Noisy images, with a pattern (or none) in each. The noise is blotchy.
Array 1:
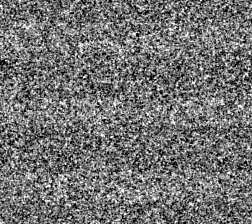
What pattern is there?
horizontal stripes
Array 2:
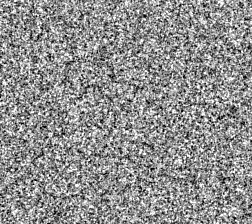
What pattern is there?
only noise
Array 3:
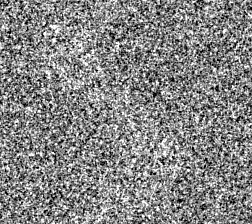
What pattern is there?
a wavy band
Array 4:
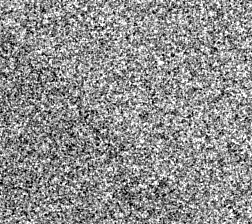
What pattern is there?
a sharp edge
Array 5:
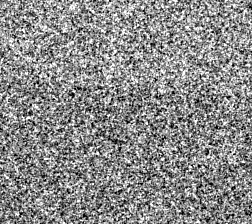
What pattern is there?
a sharp edge
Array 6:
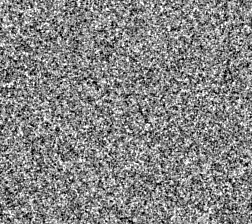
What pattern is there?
only noise
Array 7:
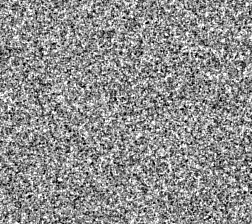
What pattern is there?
only noise
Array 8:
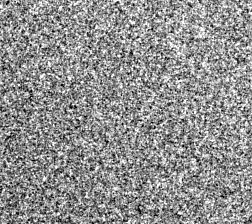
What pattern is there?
a smooth slope
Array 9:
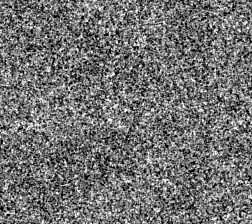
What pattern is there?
spokes from one point
